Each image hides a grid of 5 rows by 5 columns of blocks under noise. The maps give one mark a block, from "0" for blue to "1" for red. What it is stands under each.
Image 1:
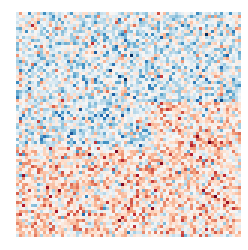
0 0 0 0 0
0 0 0 0 0
0 0 0 1 1
1 1 1 1 1
1 1 1 1 1
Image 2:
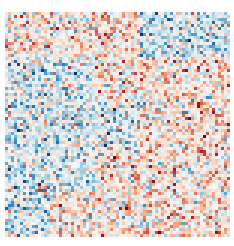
1 1 1 0 0
0 0 1 1 1
0 0 0 1 1
0 0 1 1 1
0 1 1 1 1
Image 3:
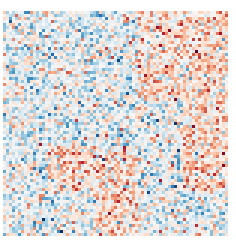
0 0 0 1 1
0 0 0 1 1
0 0 0 0 1
0 1 1 0 1
0 0 1 0 0
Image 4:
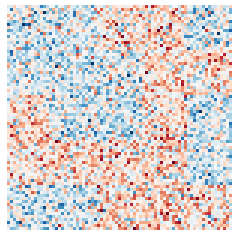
0 0 1 1 0
0 0 0 1 1
1 0 0 1 0
1 1 1 1 0
0 0 1 1 1
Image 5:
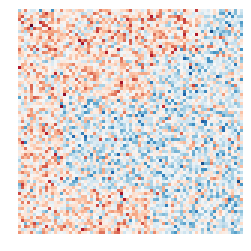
1 1 1 1 0
1 1 1 0 0
1 0 0 0 0
1 0 0 0 0
1 1 1 0 0
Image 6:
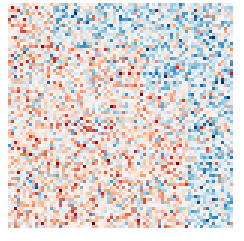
1 0 0 0 0
1 1 1 0 0
1 1 1 1 0
1 1 1 1 0
1 1 1 1 0
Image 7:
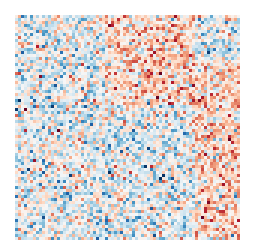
0 0 1 1 0
0 0 1 1 1
0 0 0 0 1
0 0 0 0 1
0 0 0 0 1
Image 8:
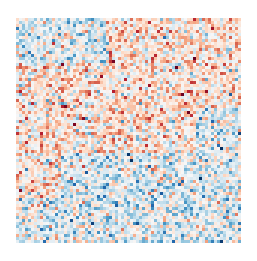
0 0 1 1 1
1 1 1 1 1
1 1 1 1 0
1 0 0 0 0
0 0 0 0 0
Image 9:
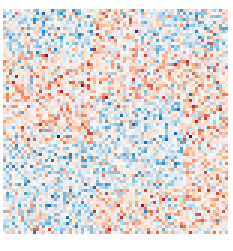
0 0 1 0 0
1 1 1 1 1
1 1 0 0 1
0 0 0 0 1
0 0 1 1 1
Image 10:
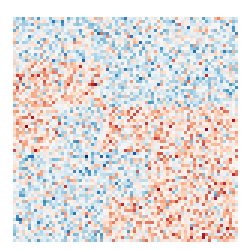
0 0 0 0 0
1 1 0 0 0
1 0 1 1 1
0 0 0 1 1
0 0 1 1 1
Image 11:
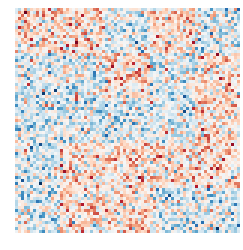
1 1 0 1 0
0 0 1 0 1
0 0 0 0 1
0 1 1 1 1
0 1 1 0 0
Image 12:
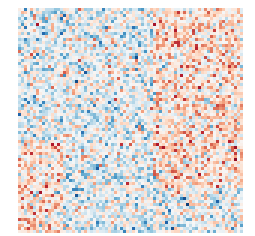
0 0 0 1 1
0 0 0 1 1
0 0 0 1 1
1 0 0 1 1
1 0 0 0 0
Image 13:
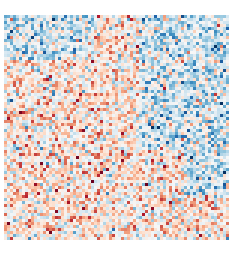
0 0 1 0 0
1 1 1 0 0
1 1 1 0 0
1 1 1 1 0
1 1 1 1 1
